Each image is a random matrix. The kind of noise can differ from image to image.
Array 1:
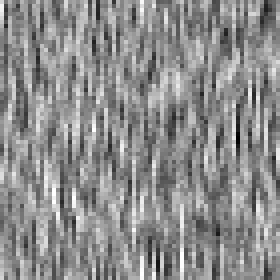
streaked along the columns
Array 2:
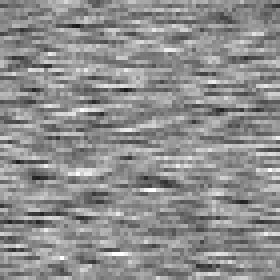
streaked along the rows
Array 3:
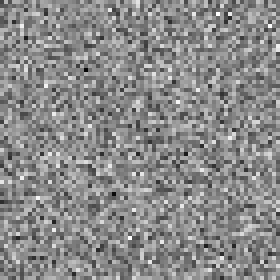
independent entries
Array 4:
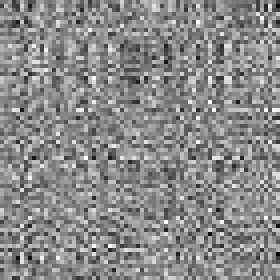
low rank plus noise
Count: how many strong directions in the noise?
two
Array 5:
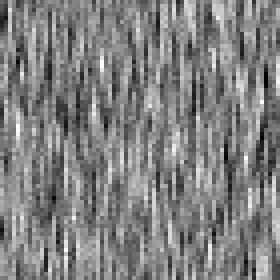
streaked along the columns
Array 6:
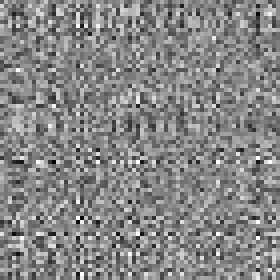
low rank plus noise
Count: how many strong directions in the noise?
two
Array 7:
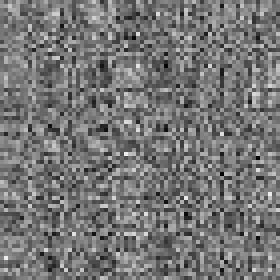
low rank plus noise
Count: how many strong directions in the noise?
three or four
